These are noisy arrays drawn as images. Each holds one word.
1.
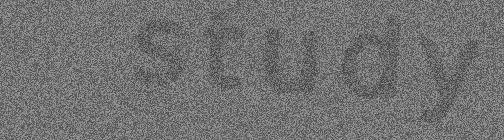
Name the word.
study
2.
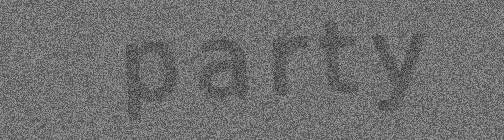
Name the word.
party
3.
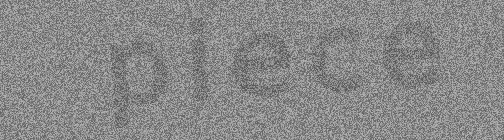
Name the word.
piece
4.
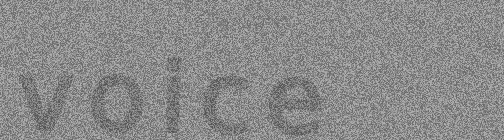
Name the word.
voice
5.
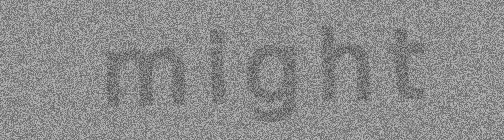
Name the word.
might
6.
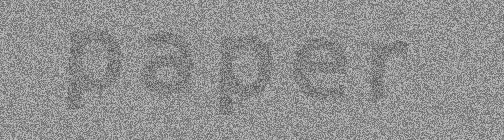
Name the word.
paper
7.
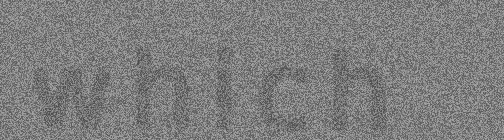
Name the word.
which
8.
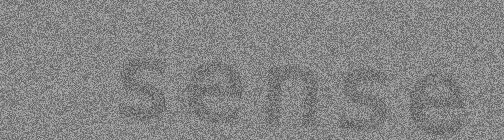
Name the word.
sense
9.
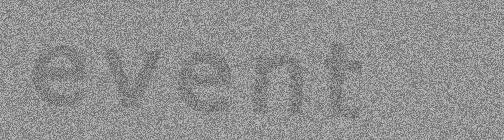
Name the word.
event
